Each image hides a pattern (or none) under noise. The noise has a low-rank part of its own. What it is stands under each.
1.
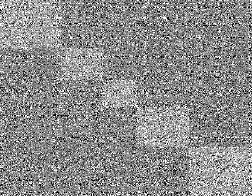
blocks along the diagonal
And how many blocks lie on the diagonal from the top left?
5
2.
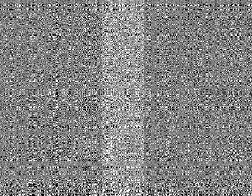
one band of columns
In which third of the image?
middle
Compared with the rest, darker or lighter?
lighter
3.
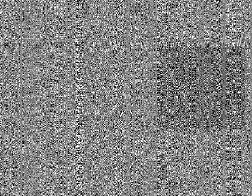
one block
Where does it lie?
middle right
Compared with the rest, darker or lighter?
darker
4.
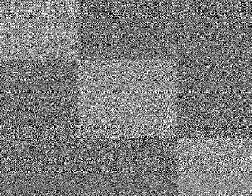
blocks along the diagonal
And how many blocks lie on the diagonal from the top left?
3
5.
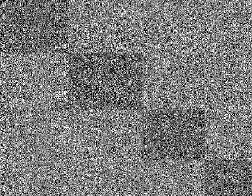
blocks along the diagonal
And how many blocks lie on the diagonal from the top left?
4
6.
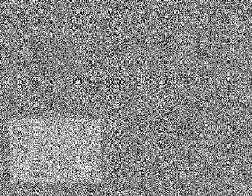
one block
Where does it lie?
bottom left
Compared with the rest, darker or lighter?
lighter
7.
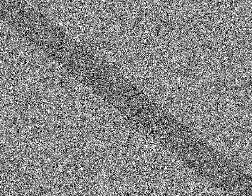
a diagonal band
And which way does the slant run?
top left to bottom right
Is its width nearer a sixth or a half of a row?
a sixth
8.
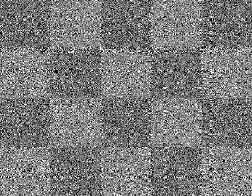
a checkerboard
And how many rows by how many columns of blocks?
4 by 5
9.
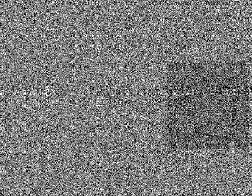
one block
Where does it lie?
middle right
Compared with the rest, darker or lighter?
darker
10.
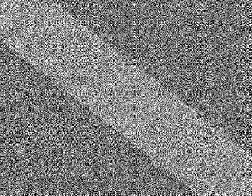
a diagonal band
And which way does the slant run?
top left to bottom right
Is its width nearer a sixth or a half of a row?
a half
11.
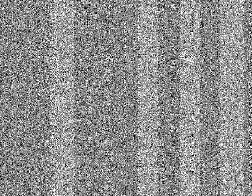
bands of columns
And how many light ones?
4
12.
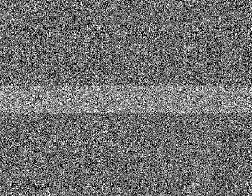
one band of rows
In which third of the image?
middle
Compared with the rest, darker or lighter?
lighter
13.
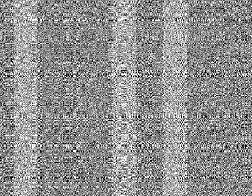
bands of columns
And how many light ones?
3
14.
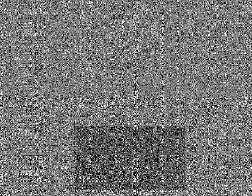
one block
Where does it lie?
bottom middle
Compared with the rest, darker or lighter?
darker
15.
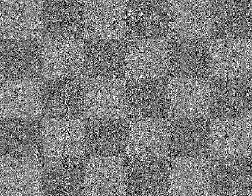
a checkerboard
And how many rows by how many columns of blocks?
5 by 6
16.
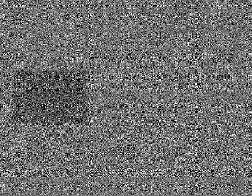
one block
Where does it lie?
middle left
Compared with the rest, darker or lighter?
darker
